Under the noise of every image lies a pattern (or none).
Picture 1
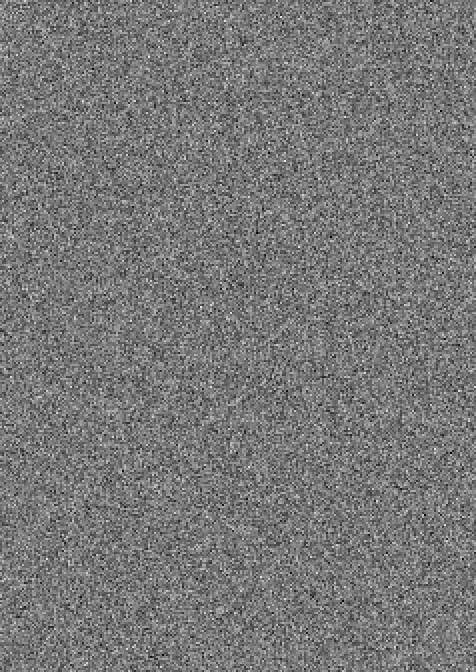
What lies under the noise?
only noise
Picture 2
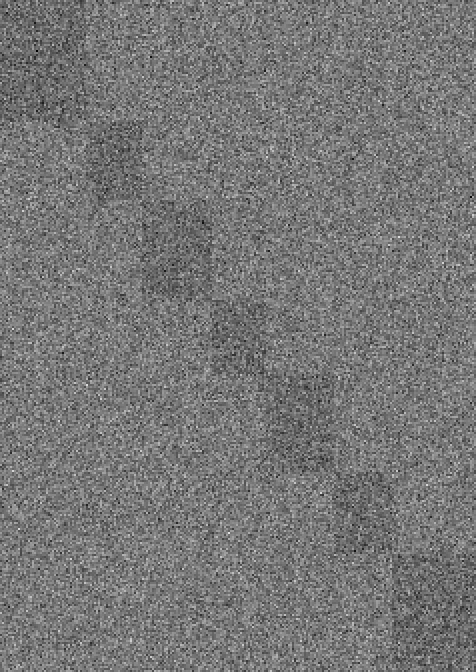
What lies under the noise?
blocks along the diagonal
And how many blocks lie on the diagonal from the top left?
7
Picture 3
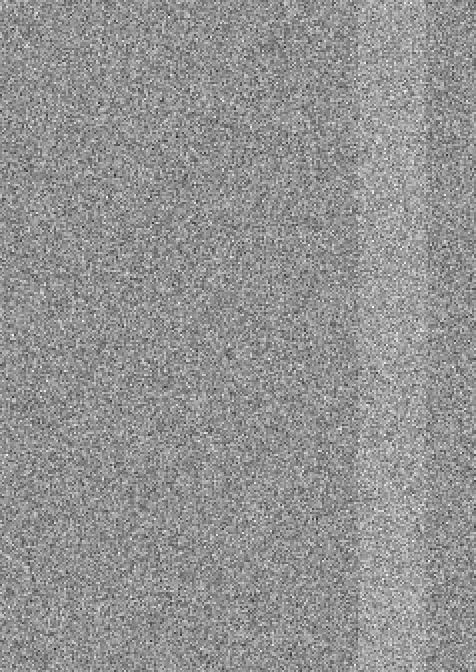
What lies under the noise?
one band of columns
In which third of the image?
right
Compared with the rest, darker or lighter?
lighter
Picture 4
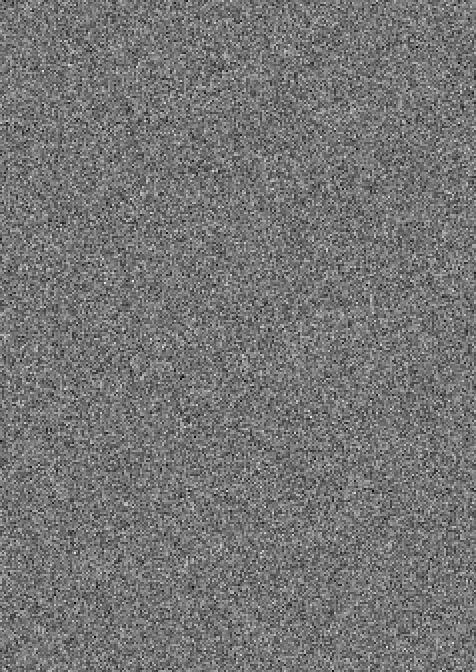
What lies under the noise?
only noise
